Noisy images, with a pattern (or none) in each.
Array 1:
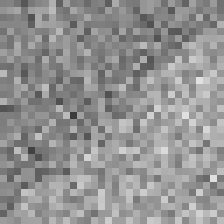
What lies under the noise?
a sharp edge
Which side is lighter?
bottom right
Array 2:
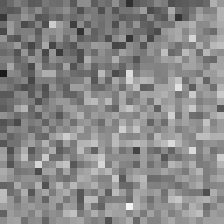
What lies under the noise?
a sharp edge
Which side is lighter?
bottom right
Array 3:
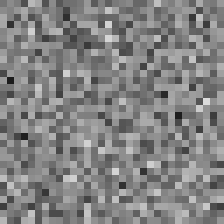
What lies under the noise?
only noise
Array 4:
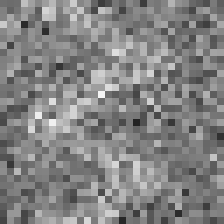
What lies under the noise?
a wavy band
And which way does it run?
top to bottom
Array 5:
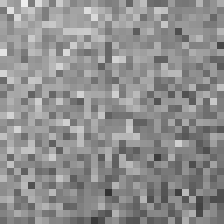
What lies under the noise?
a smooth slope
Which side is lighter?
top left
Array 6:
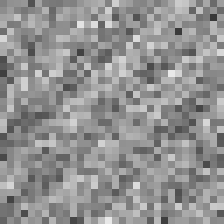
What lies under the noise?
diagonal stripes
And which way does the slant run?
bottom left to top right
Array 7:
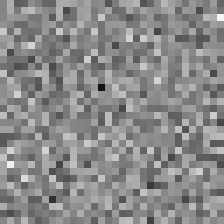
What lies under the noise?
only noise
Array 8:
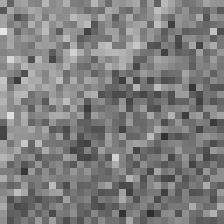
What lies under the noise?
a sharp edge
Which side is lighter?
top left
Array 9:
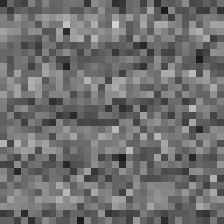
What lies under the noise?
horizontal stripes
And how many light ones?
4
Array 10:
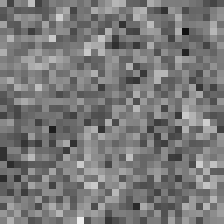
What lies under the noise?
spokes from one point
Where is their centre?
top right
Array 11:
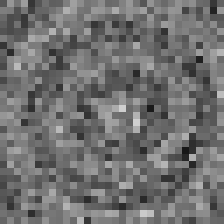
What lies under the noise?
rings round one point
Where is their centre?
centre
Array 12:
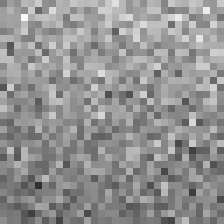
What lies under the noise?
a smooth slope
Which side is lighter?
top
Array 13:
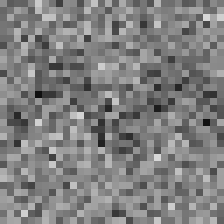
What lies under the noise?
a wavy band
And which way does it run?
left to right
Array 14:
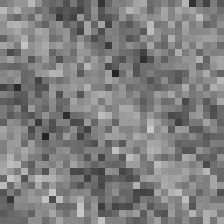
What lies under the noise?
diagonal stripes
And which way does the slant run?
top left to bottom right
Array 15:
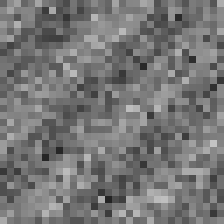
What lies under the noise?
diagonal stripes
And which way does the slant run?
bottom left to top right
